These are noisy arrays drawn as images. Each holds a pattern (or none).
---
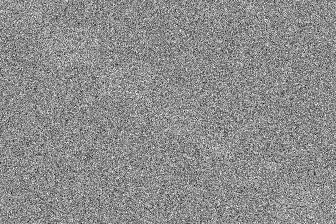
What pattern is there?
blocks along the diagonal
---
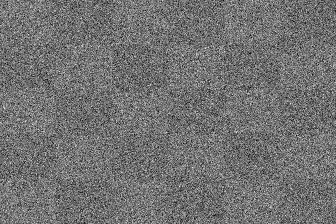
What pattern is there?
a checkerboard
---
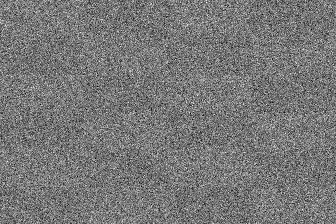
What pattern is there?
a checkerboard
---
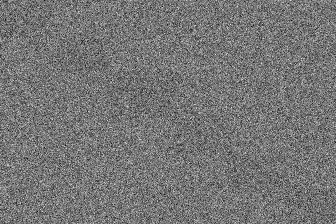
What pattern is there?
blocks along the diagonal
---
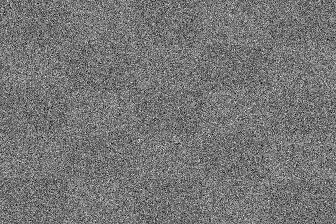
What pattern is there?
a checkerboard
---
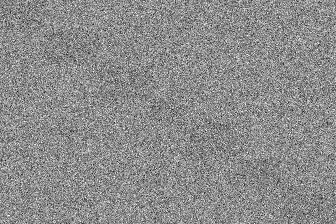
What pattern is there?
blocks along the diagonal
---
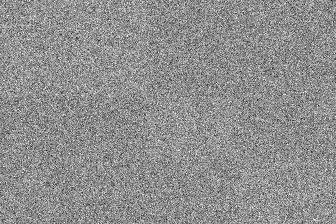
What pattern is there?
blocks along the diagonal
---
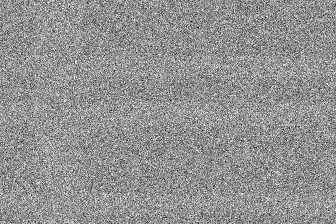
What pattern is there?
bands of rows crossing bands of columns
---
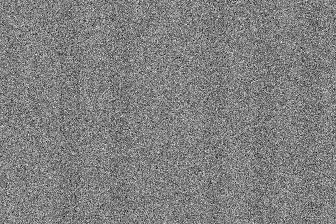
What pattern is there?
bands of columns
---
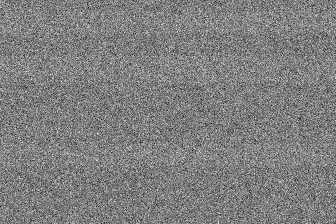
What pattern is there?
bands of rows
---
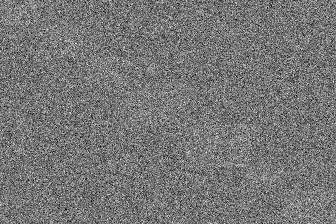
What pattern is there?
blocks along the diagonal
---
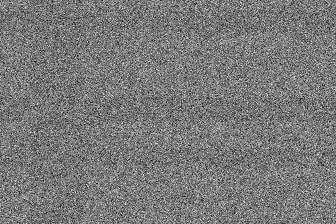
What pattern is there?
bands of rows crossing bands of columns
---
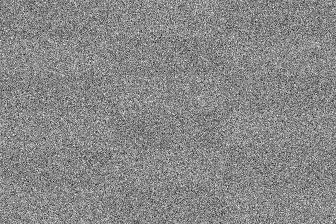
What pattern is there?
a checkerboard
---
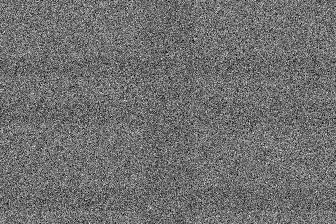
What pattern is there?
bands of rows crossing bands of columns
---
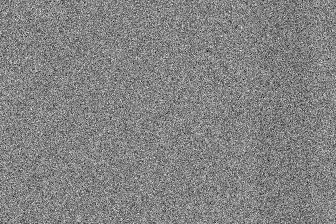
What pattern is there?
one band of columns
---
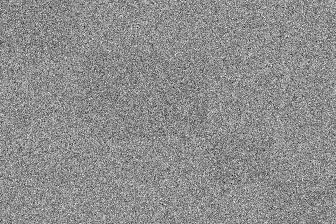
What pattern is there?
blocks along the diagonal
